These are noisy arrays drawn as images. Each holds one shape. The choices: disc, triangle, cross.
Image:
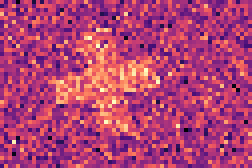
light cross
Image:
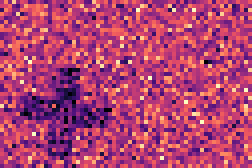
dark cross
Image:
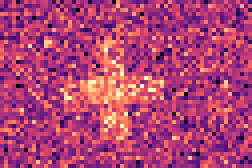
light cross
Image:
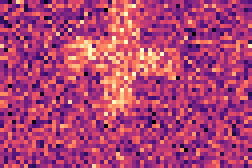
light cross
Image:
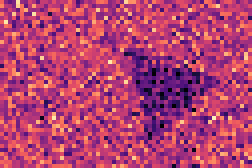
dark triangle
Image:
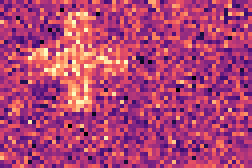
light cross
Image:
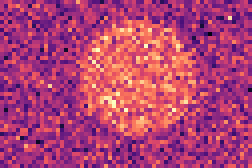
light disc
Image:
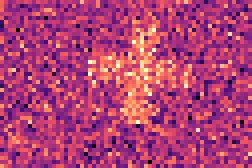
light cross
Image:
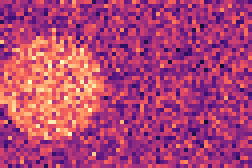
light disc
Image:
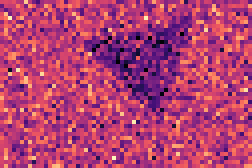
dark triangle
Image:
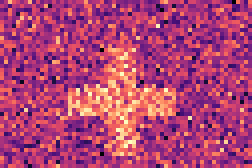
light cross
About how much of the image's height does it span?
two thirds
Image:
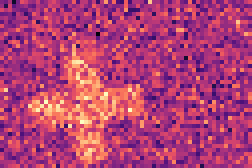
light cross
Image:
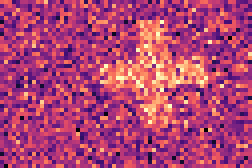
light cross
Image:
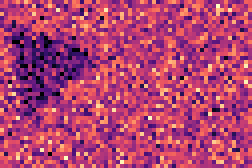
dark triangle
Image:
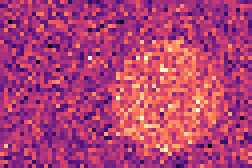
light disc
